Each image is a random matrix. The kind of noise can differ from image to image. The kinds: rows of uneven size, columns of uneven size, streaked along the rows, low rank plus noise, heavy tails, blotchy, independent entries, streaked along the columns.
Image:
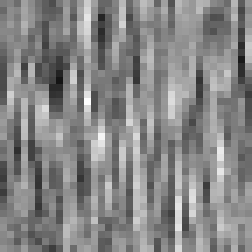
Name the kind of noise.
streaked along the columns
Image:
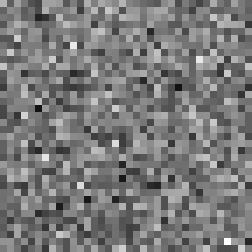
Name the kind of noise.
independent entries
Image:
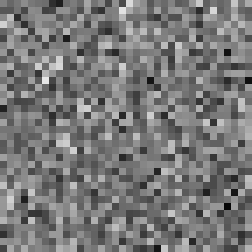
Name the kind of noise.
independent entries
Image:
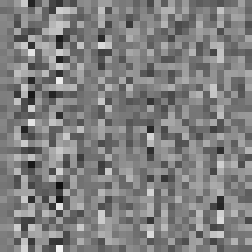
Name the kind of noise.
columns of uneven size
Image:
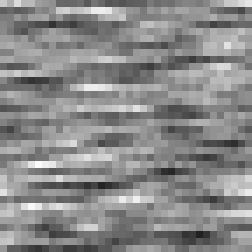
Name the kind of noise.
streaked along the rows
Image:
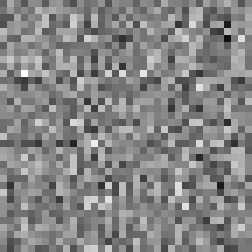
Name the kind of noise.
low rank plus noise
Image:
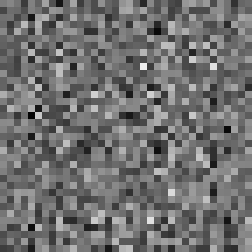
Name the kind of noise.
low rank plus noise
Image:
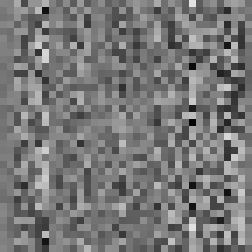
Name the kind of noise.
columns of uneven size
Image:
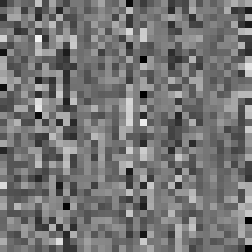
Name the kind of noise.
columns of uneven size
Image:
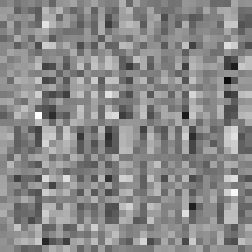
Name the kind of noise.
low rank plus noise
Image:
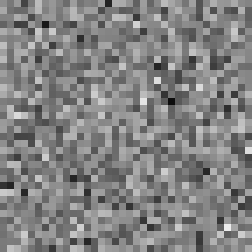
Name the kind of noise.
independent entries
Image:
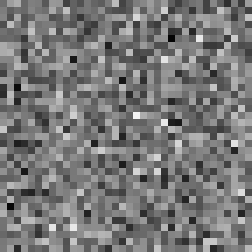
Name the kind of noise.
independent entries
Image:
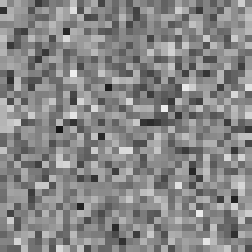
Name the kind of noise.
independent entries
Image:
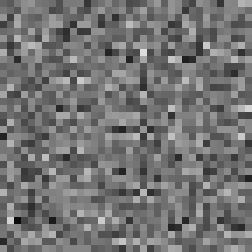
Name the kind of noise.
low rank plus noise
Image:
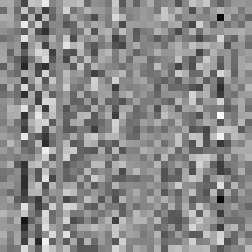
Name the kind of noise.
columns of uneven size
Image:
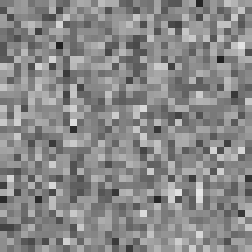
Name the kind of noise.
low rank plus noise
